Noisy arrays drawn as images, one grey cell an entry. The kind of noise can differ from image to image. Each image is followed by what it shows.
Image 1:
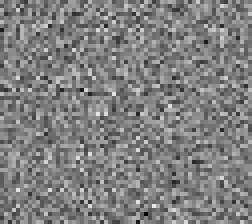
low rank plus noise
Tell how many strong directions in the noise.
five to eight
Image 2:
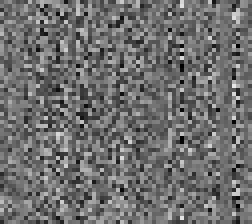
columns of uneven size
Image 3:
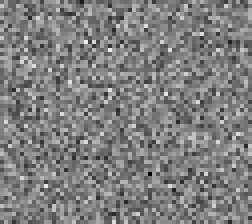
independent entries
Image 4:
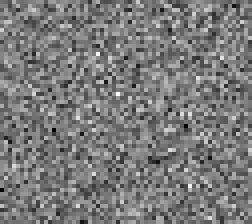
independent entries
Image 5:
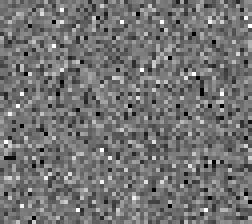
heavy tails
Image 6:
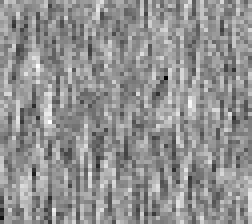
streaked along the columns
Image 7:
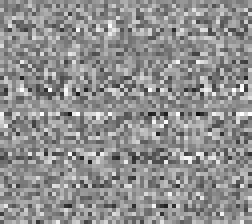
rows of uneven size
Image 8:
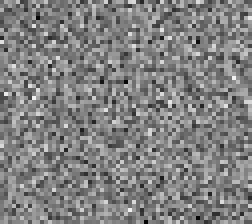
independent entries
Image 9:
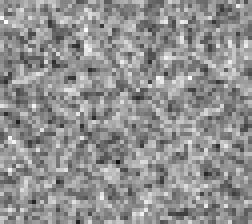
blotchy
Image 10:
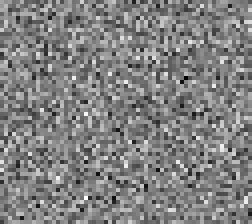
independent entries
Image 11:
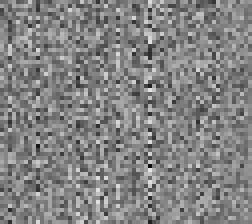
columns of uneven size
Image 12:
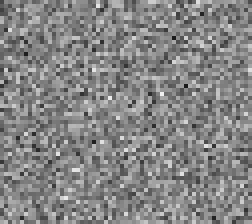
independent entries
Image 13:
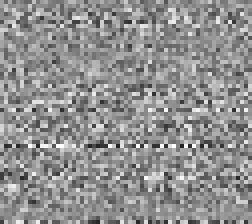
rows of uneven size
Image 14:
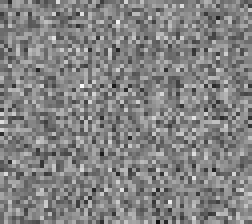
low rank plus noise
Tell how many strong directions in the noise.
five to eight
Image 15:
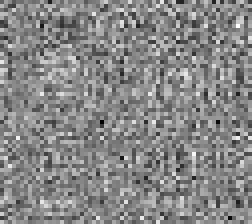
low rank plus noise
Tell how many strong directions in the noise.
three or four
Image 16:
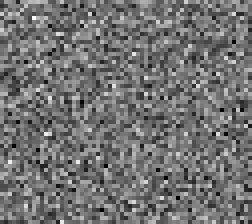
independent entries
